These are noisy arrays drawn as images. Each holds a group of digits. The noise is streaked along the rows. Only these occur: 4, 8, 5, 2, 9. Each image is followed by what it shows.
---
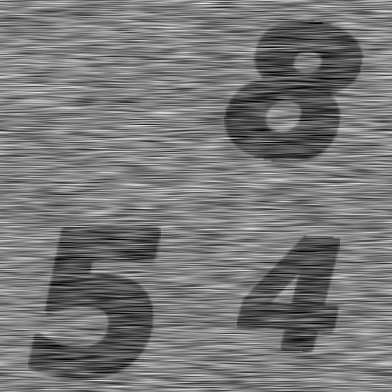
top right: dark 8; bottom left: dark 5; bottom right: dark 4
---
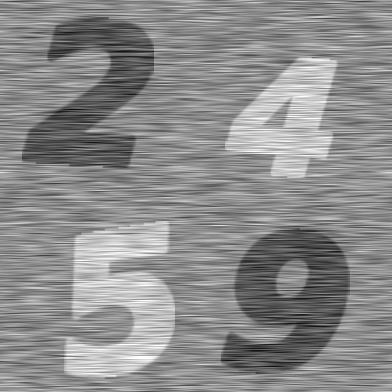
top left: dark 2; top right: light 4; bottom left: light 5; bottom right: dark 9
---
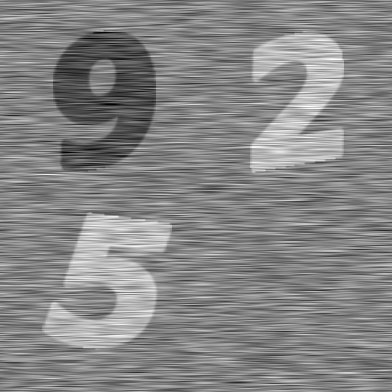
top left: dark 9; top right: light 2; bottom left: light 5
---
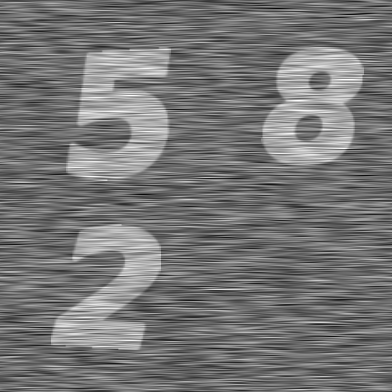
top left: light 5; top right: light 8; bottom left: light 2
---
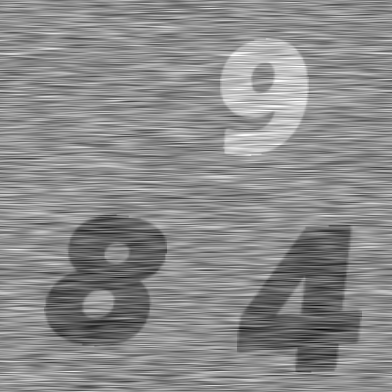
top right: light 9; bottom left: dark 8; bottom right: dark 4
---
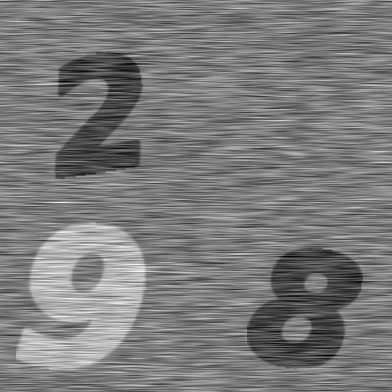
top left: dark 2; bottom left: light 9; bottom right: dark 8
